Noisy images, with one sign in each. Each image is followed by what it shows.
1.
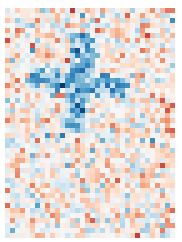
plus sign
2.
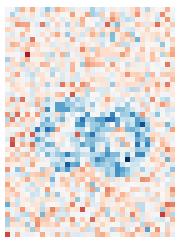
infinity sign
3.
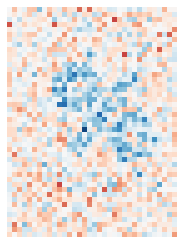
percent sign
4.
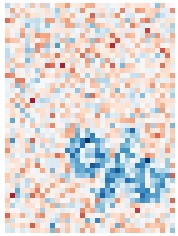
percent sign
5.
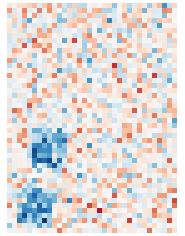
colon
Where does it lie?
bottom left
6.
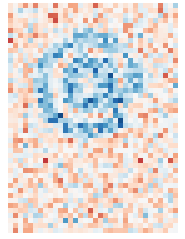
at sign
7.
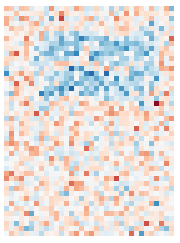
approximately sign
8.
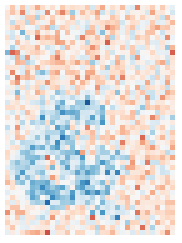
ampersand
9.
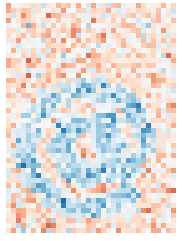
at sign
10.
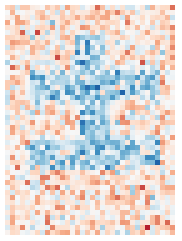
plus-minus sign
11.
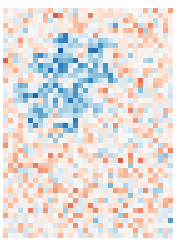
hash sign
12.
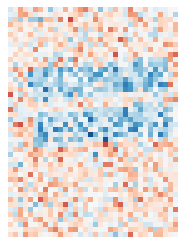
equals sign
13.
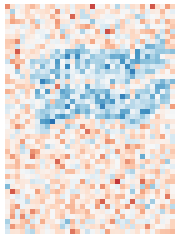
approximately sign
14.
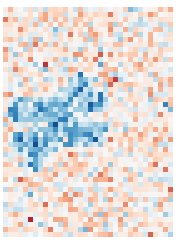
not-equal sign
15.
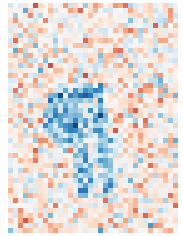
pilcrow
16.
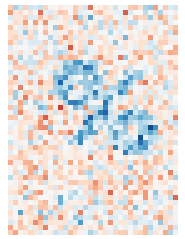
percent sign
